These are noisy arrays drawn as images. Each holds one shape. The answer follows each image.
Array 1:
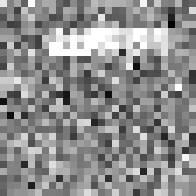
bar
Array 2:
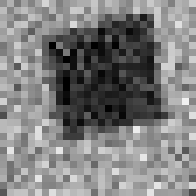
square
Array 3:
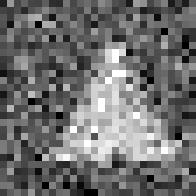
triangle
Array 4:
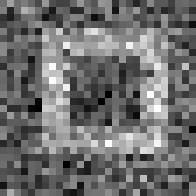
square frame
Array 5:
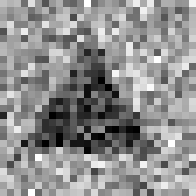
triangle
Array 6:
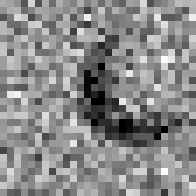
crescent
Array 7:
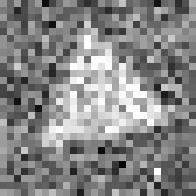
triangle
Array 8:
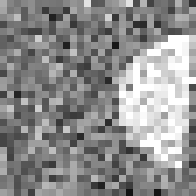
half disc
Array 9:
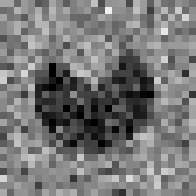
disc with a wedge cut out
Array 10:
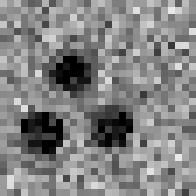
three dots
